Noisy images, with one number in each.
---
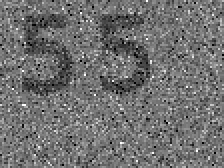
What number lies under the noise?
55
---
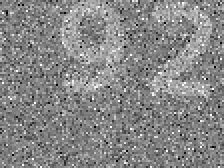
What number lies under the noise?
92
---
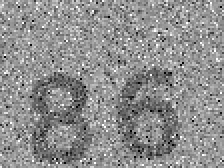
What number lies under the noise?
86
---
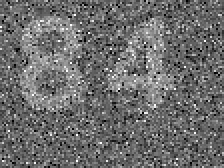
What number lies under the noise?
84
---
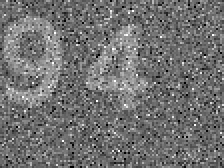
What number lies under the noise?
94
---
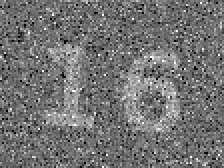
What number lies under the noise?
16
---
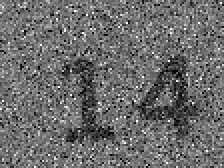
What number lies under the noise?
14
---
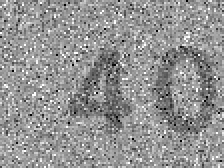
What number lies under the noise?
40
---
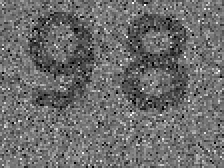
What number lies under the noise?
98
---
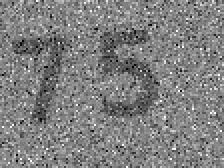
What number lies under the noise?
75
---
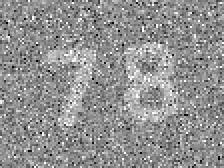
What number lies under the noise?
78
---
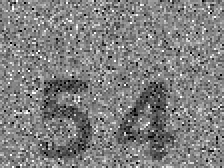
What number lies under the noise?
54
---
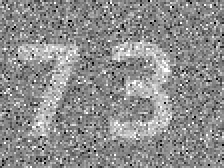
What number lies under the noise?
73
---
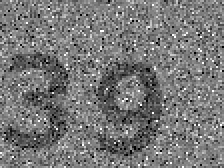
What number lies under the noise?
39
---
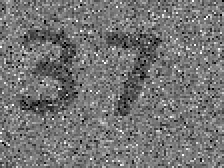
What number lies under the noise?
37
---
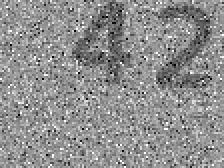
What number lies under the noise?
42
